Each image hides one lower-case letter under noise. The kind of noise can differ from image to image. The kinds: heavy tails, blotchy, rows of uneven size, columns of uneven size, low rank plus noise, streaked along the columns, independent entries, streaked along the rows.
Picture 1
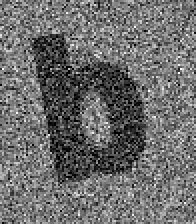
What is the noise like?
low rank plus noise
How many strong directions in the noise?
one
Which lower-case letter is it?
b
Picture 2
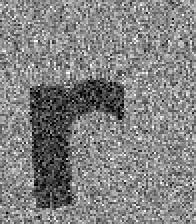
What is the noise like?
low rank plus noise
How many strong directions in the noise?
three or four
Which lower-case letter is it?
r
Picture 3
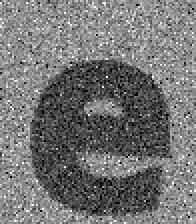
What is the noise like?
heavy tails
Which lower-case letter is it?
e
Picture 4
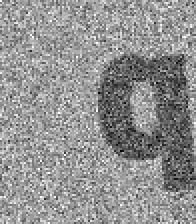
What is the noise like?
independent entries
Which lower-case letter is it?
q
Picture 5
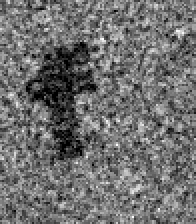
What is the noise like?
blotchy
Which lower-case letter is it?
f
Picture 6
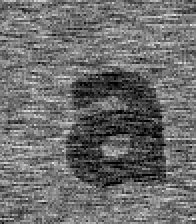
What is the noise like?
streaked along the rows
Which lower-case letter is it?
a
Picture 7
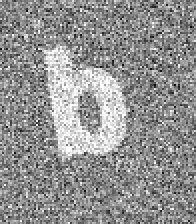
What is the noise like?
low rank plus noise
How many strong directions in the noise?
one
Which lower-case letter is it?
b
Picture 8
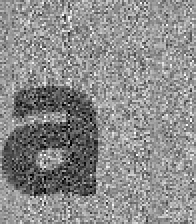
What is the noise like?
columns of uneven size
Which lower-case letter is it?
a
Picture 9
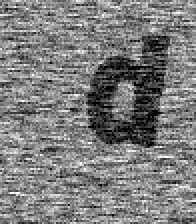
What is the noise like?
streaked along the rows
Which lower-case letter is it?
d
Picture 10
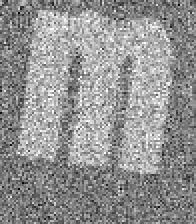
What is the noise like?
low rank plus noise
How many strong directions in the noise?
two
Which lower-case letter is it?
m
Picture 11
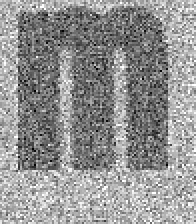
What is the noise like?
low rank plus noise
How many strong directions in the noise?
three or four
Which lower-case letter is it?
m
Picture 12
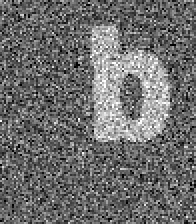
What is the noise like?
independent entries
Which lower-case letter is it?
b
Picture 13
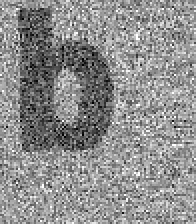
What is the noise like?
low rank plus noise
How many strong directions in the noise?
two
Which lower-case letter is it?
b
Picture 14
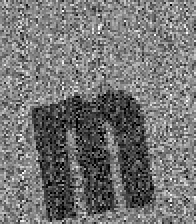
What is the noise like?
columns of uneven size
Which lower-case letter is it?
m
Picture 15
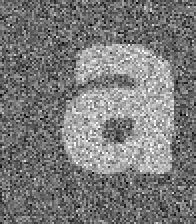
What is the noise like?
independent entries
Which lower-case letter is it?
a
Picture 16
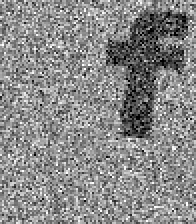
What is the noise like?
independent entries
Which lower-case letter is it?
f
